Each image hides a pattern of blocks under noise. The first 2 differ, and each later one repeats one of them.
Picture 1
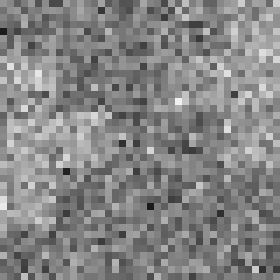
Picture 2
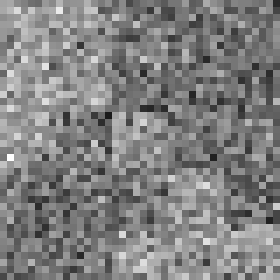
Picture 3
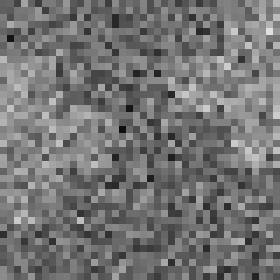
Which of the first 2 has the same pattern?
1
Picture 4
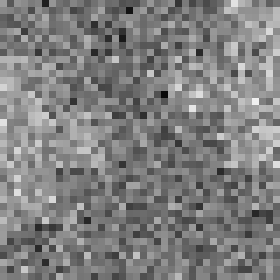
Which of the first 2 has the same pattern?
1
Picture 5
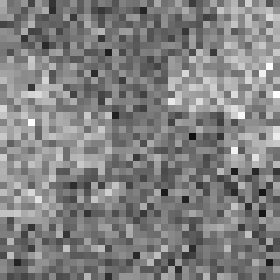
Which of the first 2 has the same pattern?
1
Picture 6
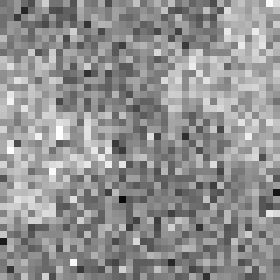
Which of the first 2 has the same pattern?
1
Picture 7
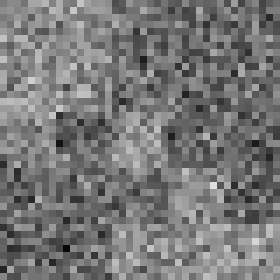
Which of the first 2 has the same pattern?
2
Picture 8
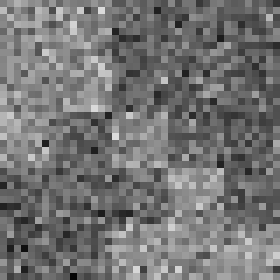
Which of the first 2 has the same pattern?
2
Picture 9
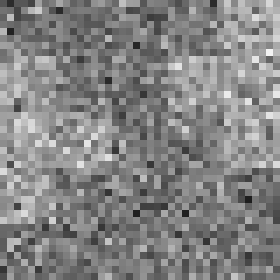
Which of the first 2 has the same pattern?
1
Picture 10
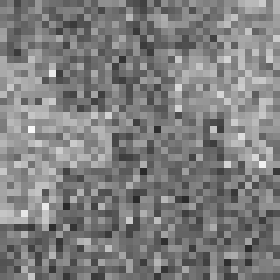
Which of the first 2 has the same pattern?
1
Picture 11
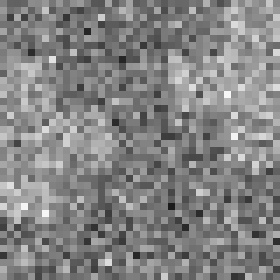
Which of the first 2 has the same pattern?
1
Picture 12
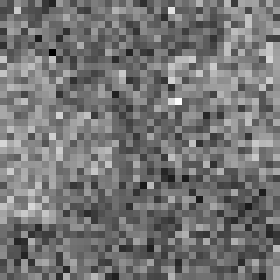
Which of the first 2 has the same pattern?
1
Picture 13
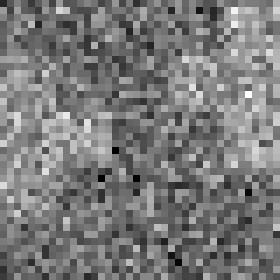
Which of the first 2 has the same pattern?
1
